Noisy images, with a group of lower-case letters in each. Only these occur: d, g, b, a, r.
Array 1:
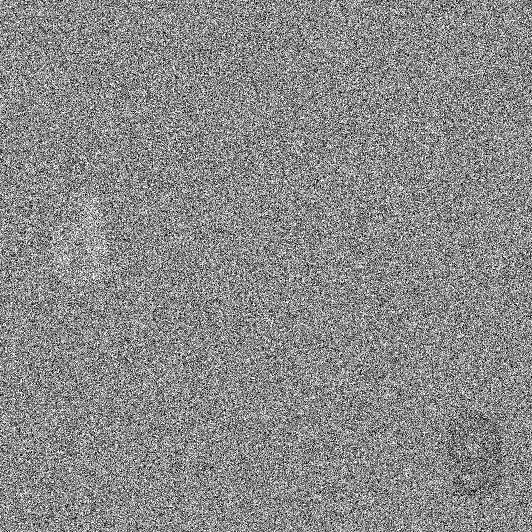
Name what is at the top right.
nothing
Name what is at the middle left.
d
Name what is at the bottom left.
nothing
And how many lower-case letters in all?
2
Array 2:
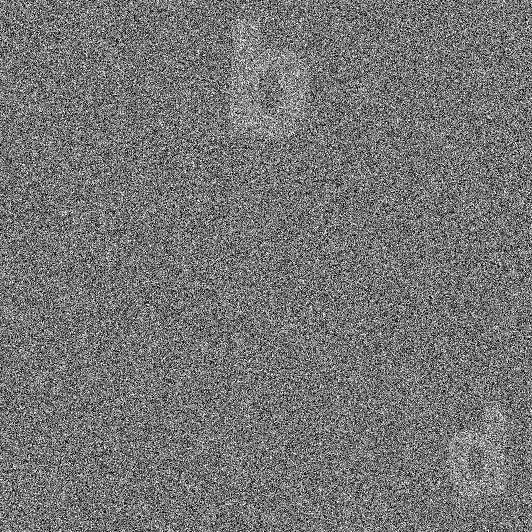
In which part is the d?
bottom right
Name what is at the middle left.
nothing
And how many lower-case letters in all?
2
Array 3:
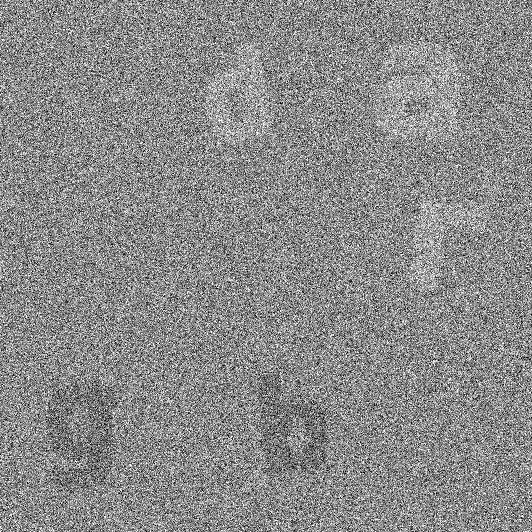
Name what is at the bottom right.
nothing
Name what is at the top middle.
d
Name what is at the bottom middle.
b
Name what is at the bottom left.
g
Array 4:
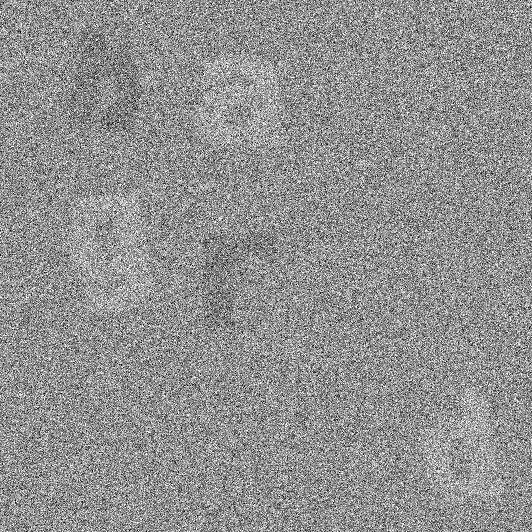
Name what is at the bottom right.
d
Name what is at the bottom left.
nothing
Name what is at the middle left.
g
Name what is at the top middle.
a
